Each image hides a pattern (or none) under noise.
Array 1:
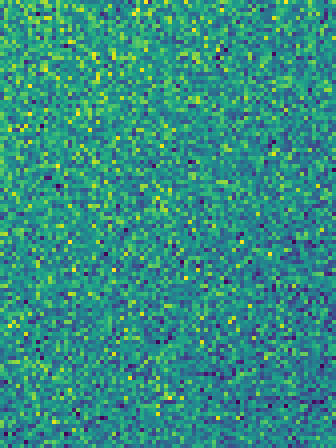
a smooth slope
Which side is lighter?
top left
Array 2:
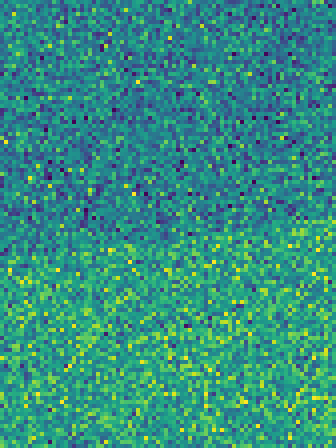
a sharp edge
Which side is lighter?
bottom
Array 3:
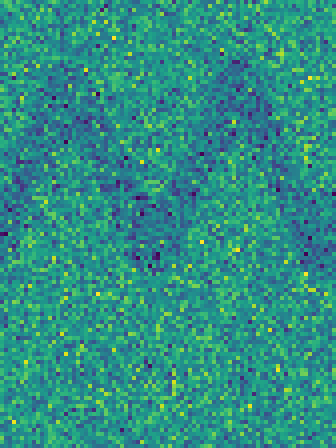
a wavy band
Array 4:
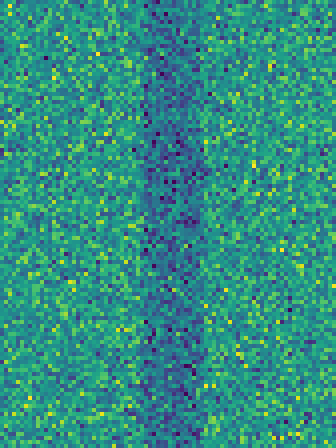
one vertical stripe
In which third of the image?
middle
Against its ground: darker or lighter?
darker
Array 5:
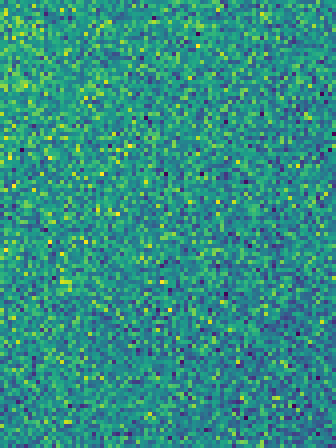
a smooth slope
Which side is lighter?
top left
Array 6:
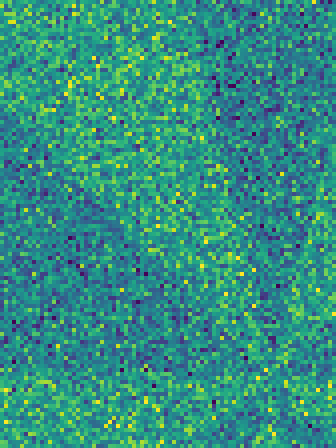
spokes from one point
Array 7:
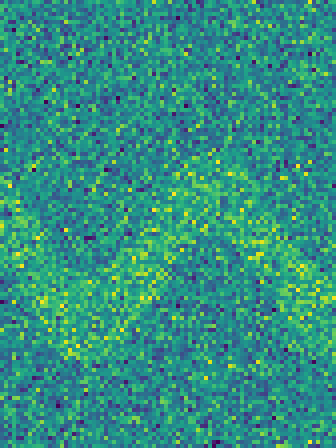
a wavy band
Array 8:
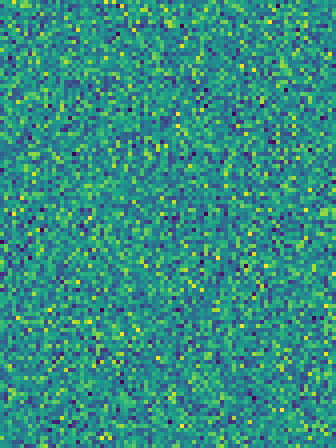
only noise
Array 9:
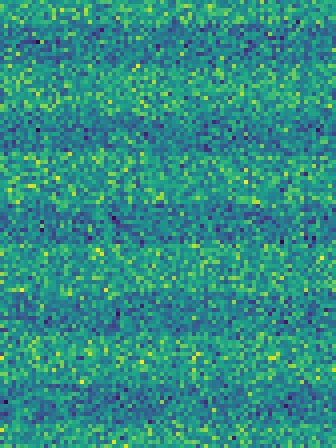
horizontal stripes
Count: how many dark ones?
5
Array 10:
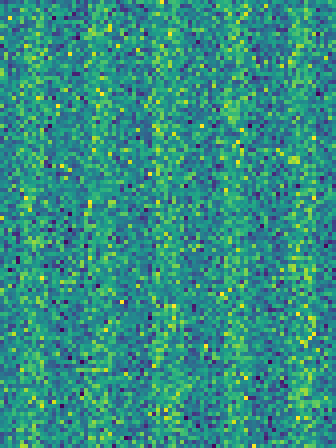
vertical stripes
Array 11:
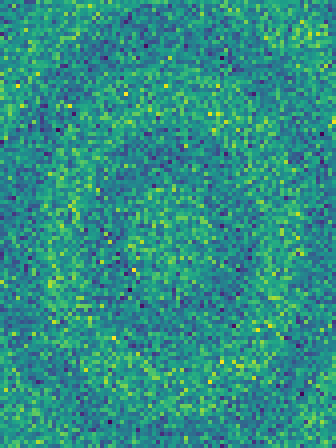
rings round one point
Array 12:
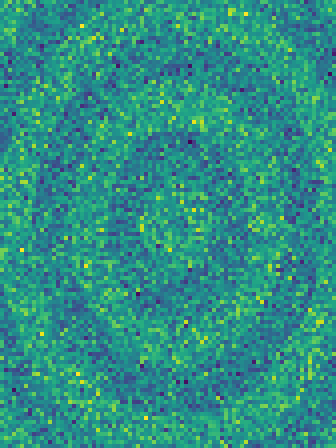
rings round one point
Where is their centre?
centre
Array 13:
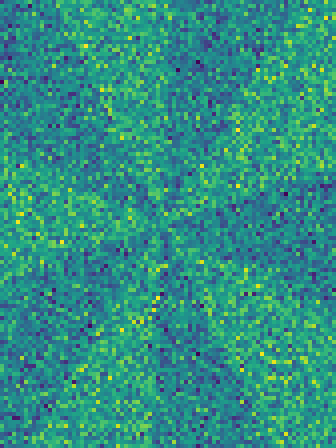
spokes from one point
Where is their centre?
centre
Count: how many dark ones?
5
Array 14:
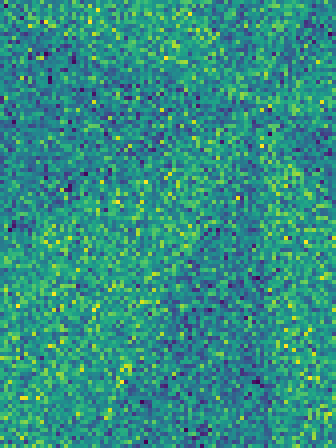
spokes from one point
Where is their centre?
top right
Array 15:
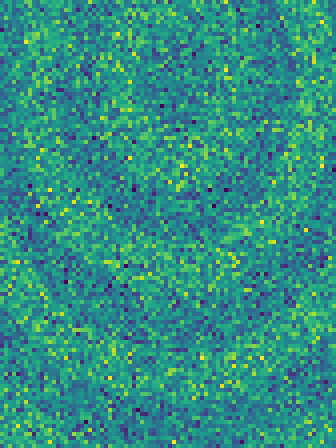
rings round one point
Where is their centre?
top middle
